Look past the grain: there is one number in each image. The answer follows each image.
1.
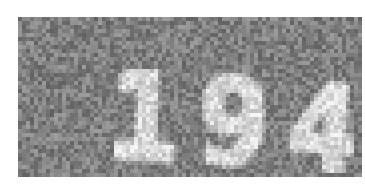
194
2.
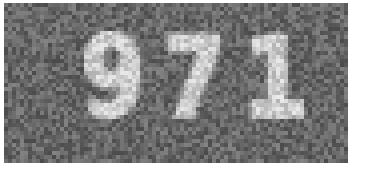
971
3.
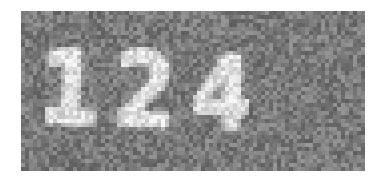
124
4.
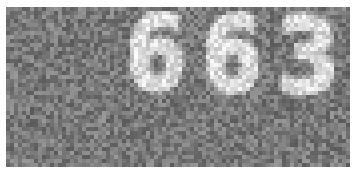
663
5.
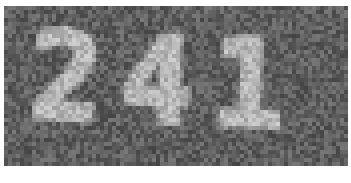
241
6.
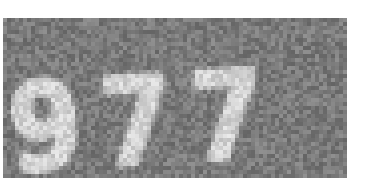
977
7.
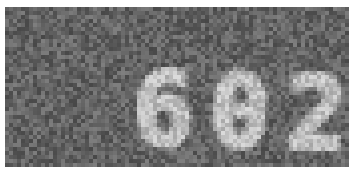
602
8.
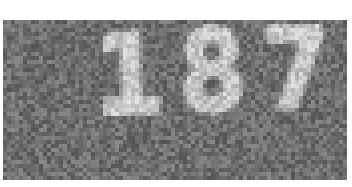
187
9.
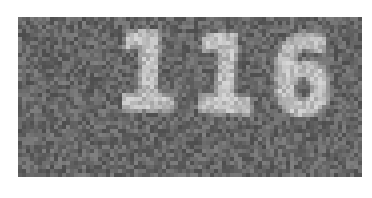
116
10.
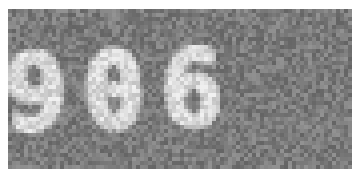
906
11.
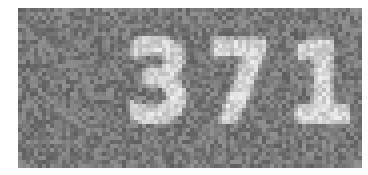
371
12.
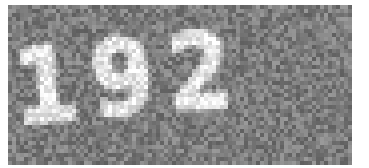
192
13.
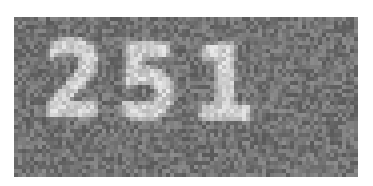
251
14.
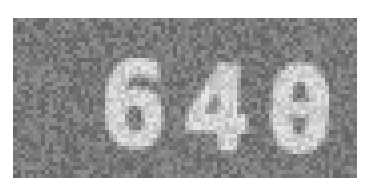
640
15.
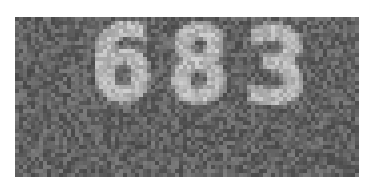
683
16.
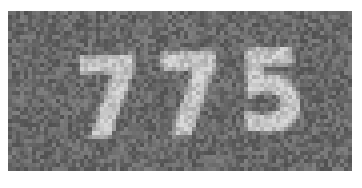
775
